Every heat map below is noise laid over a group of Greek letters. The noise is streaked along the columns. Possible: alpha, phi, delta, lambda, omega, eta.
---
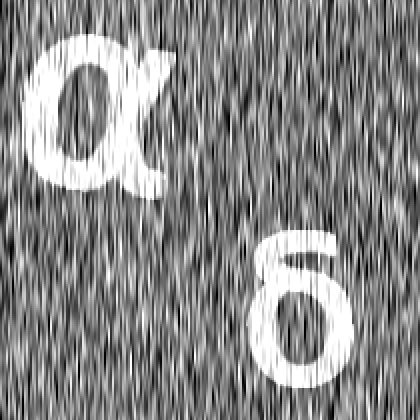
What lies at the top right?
nothing
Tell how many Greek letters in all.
2
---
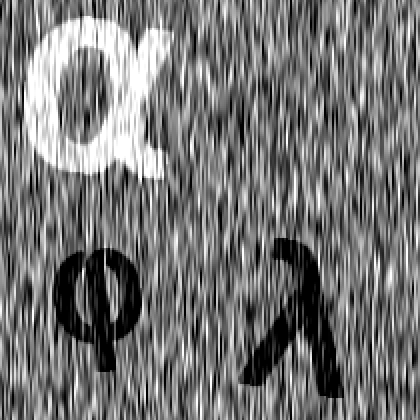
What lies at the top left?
alpha
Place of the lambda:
bottom right
